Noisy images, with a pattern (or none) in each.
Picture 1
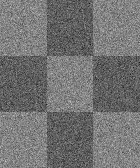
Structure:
a checkerboard
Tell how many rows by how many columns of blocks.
3 by 3
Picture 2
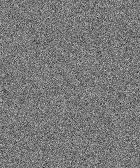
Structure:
only noise
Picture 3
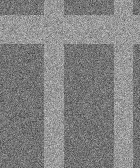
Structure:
bands of rows crossing bands of columns
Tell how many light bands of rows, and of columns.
1 and 2
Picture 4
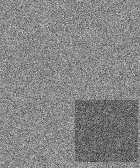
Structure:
one block
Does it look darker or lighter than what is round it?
darker
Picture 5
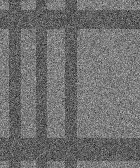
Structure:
bands of rows crossing bands of columns
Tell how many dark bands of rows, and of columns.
2 and 3
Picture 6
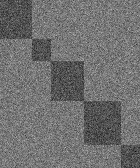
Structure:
blocks along the diagonal
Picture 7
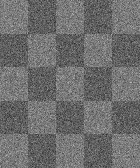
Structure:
a checkerboard
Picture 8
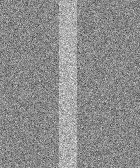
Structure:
one band of columns
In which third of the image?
middle
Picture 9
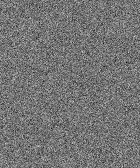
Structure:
only noise
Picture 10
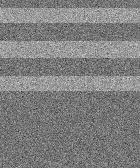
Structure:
bands of rows
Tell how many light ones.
3
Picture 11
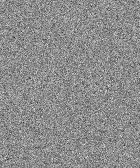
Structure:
only noise
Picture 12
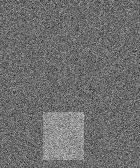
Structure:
one block
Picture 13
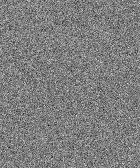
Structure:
only noise
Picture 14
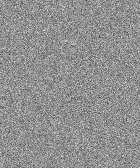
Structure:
only noise
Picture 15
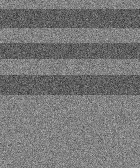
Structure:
bands of rows
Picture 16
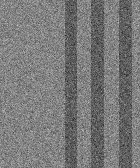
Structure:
bands of columns
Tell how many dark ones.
3
